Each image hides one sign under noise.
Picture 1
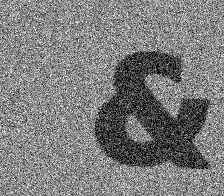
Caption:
dark ampersand
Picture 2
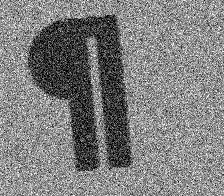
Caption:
dark pilcrow
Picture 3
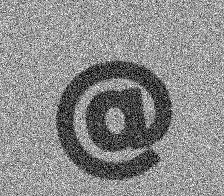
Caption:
dark at sign
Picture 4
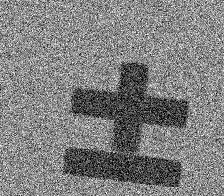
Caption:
dark plus-minus sign
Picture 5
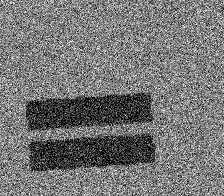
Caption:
dark equals sign
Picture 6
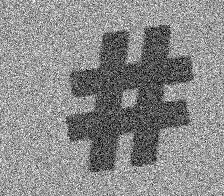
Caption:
dark hash sign
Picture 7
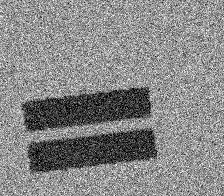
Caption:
dark equals sign
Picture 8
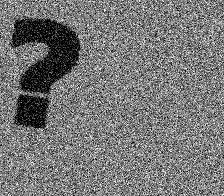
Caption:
dark question mark
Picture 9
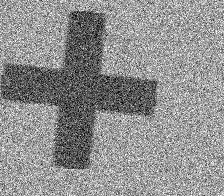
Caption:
dark plus sign
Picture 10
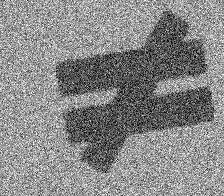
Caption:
dark not-equal sign
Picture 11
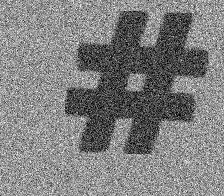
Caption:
dark hash sign
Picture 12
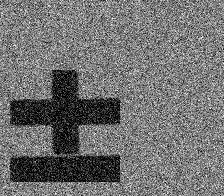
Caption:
dark plus-minus sign
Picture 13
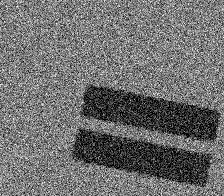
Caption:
dark equals sign
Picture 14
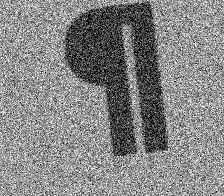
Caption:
dark pilcrow
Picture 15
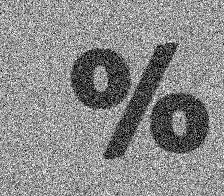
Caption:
dark percent sign
